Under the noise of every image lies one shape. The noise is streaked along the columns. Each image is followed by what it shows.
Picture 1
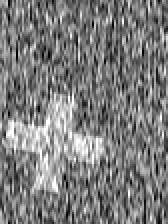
cross
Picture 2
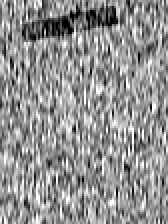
bar
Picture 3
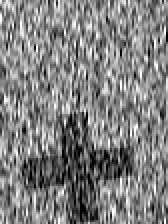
cross
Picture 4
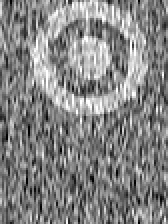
bullseye
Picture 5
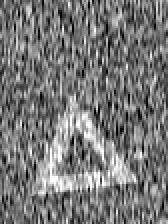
triangle frame
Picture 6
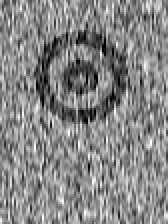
bullseye
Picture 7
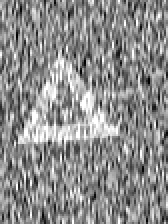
triangle frame
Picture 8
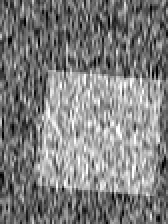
square
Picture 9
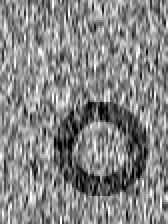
ring
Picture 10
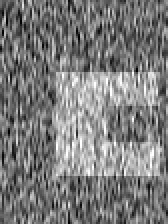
square with a notch
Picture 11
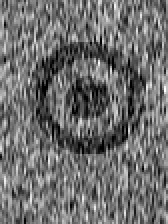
bullseye
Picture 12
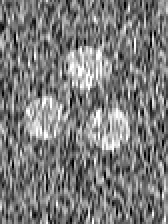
three dots
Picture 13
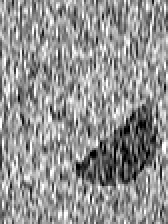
half disc
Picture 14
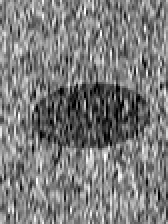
ellipse
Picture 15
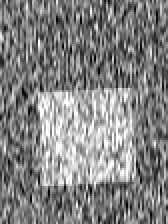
square
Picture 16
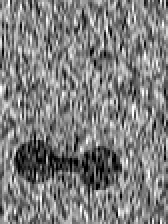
dumbbell
